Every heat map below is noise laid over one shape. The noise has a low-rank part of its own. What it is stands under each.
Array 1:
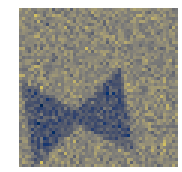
dark bow tie
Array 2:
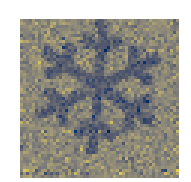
dark snowflake
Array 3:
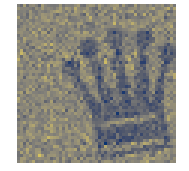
dark chess queen
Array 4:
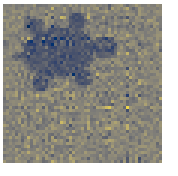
dark turtle
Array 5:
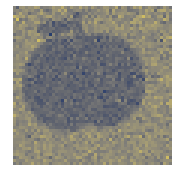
dark apple
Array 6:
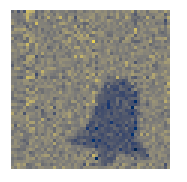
dark bell
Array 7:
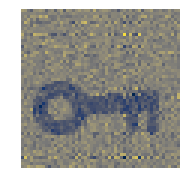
dark key
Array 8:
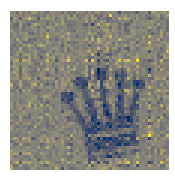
dark chess queen
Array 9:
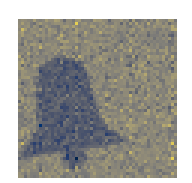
dark bell
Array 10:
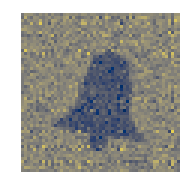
dark bell
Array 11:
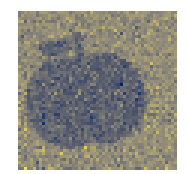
dark apple
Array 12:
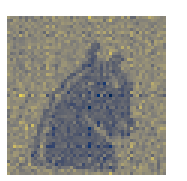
dark chess knight
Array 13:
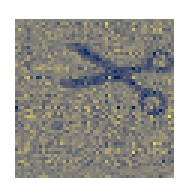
dark pair of scissors
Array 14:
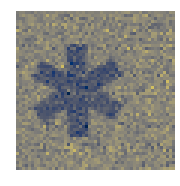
dark asterisk
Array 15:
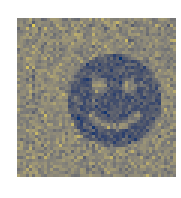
dark smiling face
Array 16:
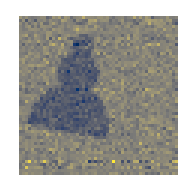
dark chess pawn
